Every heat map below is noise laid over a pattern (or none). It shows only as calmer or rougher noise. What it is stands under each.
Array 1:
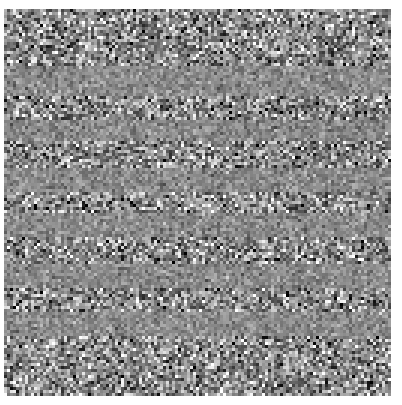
bands of rows
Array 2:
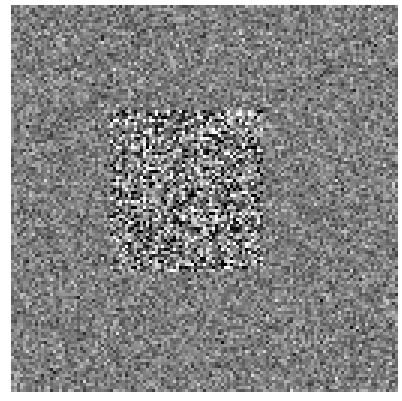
one block
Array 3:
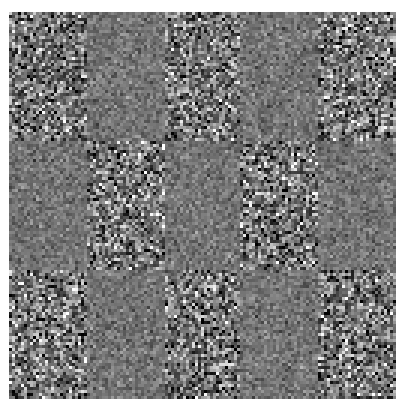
a checkerboard
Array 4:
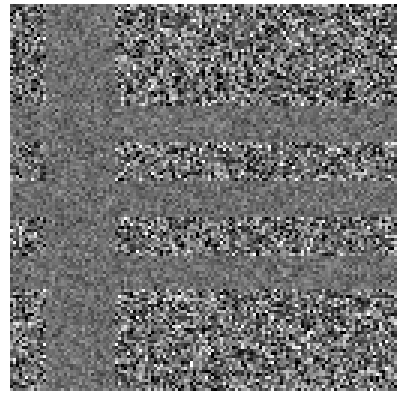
bands of rows crossing bands of columns
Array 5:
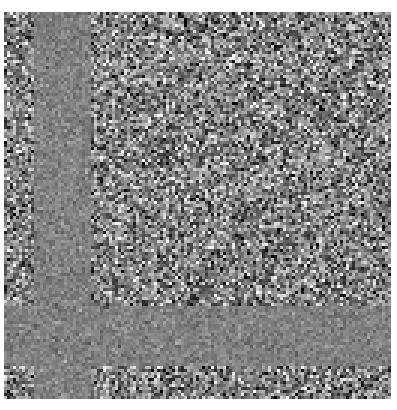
bands of rows crossing bands of columns
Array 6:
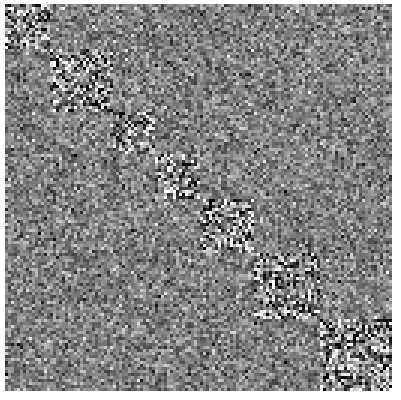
blocks along the diagonal
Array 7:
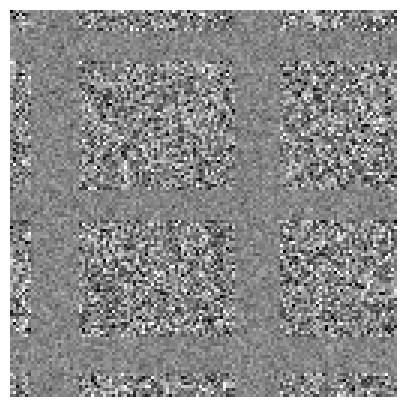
bands of rows crossing bands of columns
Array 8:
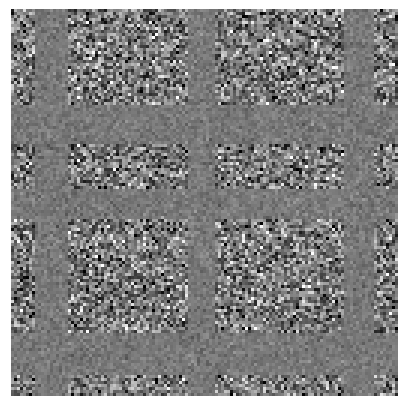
bands of rows crossing bands of columns
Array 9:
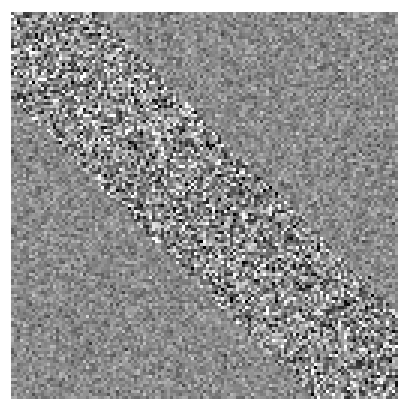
a diagonal band
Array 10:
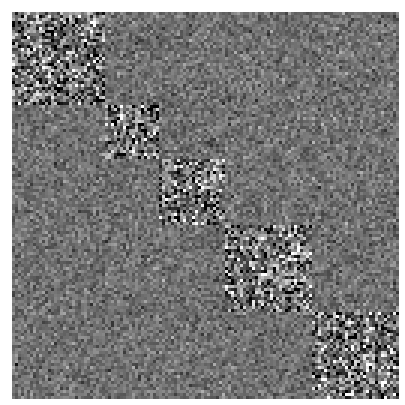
blocks along the diagonal
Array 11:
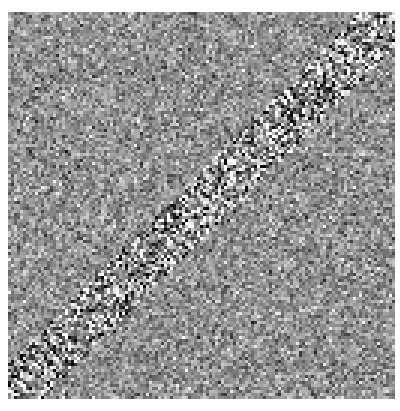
a diagonal band
